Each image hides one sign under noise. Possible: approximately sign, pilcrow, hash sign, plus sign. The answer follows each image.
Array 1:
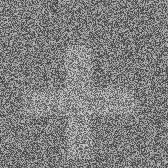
plus sign
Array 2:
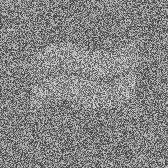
approximately sign
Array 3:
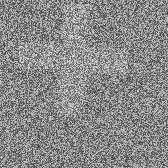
plus sign
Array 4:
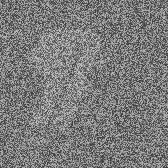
pilcrow
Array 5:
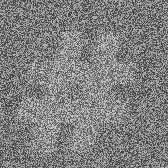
hash sign
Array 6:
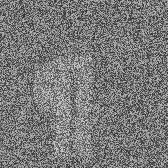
pilcrow
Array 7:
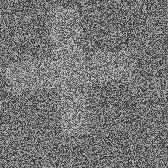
plus sign
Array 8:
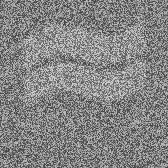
approximately sign
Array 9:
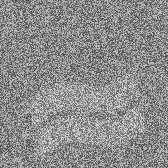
approximately sign
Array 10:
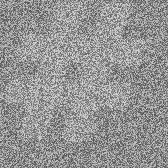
hash sign
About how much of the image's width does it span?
nearly all
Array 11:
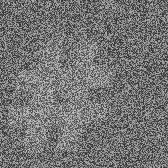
hash sign
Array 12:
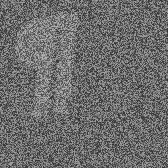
pilcrow
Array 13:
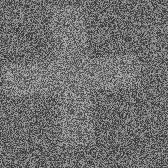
plus sign
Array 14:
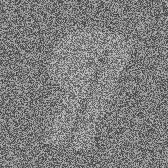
pilcrow
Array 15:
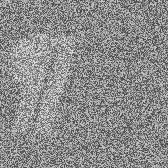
pilcrow
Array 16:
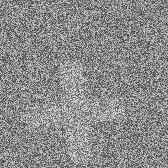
plus sign
